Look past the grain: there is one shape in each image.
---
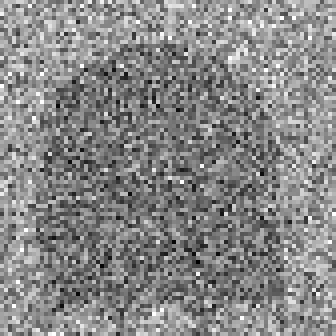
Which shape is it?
ghost
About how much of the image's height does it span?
nearly all
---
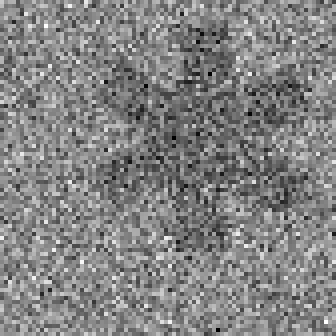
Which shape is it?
asterisk
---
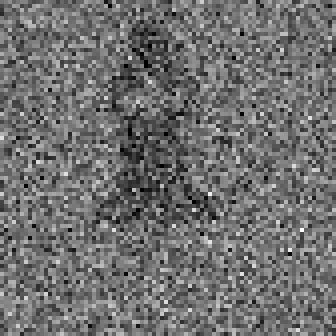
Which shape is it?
chess bishop
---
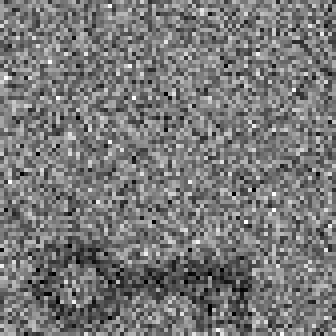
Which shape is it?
key
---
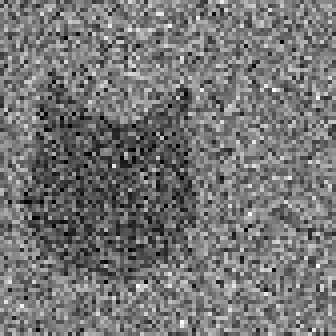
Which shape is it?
cat's head
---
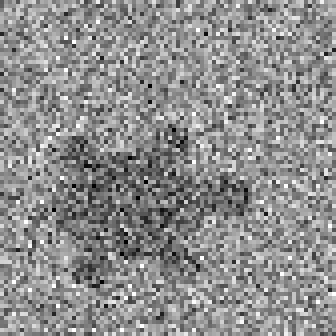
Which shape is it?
turtle
